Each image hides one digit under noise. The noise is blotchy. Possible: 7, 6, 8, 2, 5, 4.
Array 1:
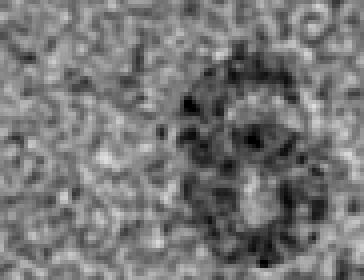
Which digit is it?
6
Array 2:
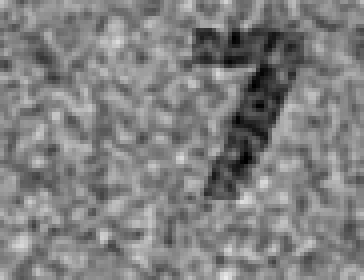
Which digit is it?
7
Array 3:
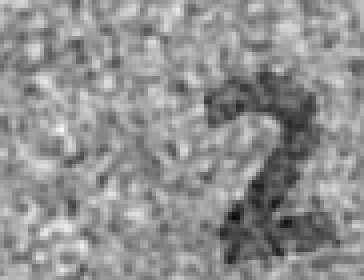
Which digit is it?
2
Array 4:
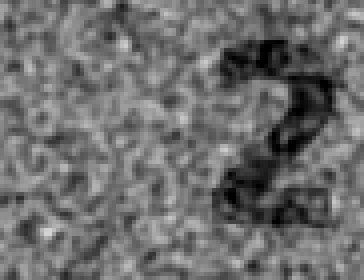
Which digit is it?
2
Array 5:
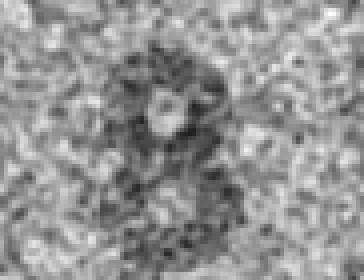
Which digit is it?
8
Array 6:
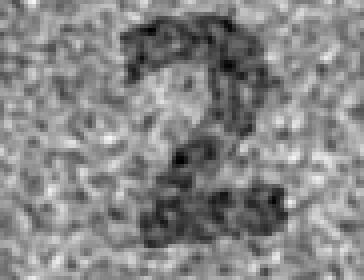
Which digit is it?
2
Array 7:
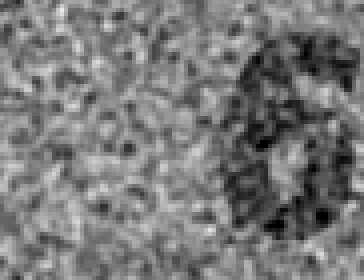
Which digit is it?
6
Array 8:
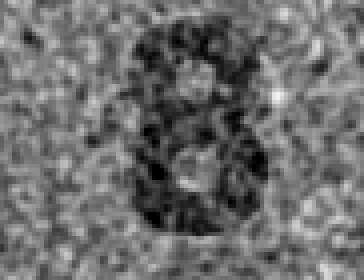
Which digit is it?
8
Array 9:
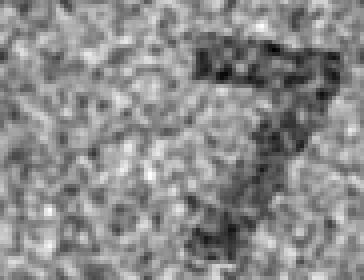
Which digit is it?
7
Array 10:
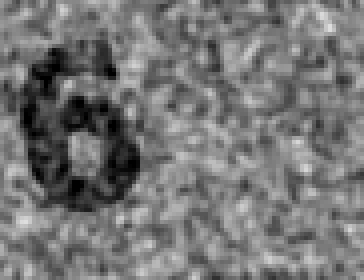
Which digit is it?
6
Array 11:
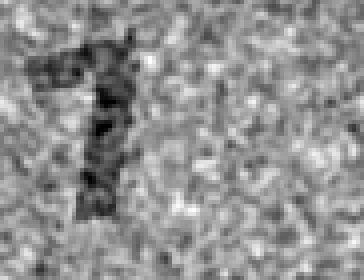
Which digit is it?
7
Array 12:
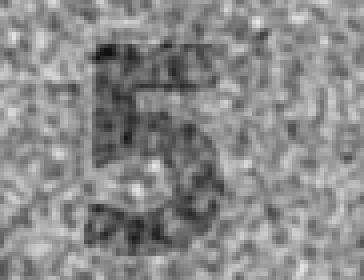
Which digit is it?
5
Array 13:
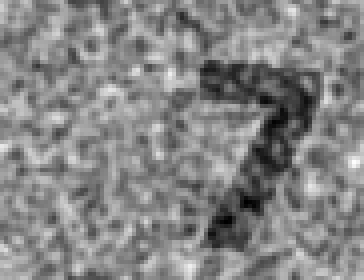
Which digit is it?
7
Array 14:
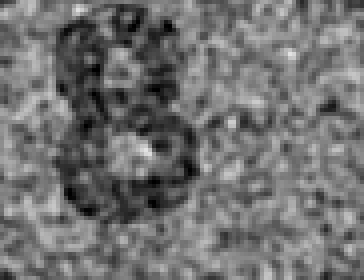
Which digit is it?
8
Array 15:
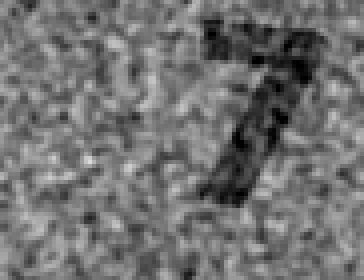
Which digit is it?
7
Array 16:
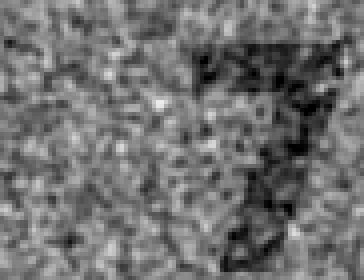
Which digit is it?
7
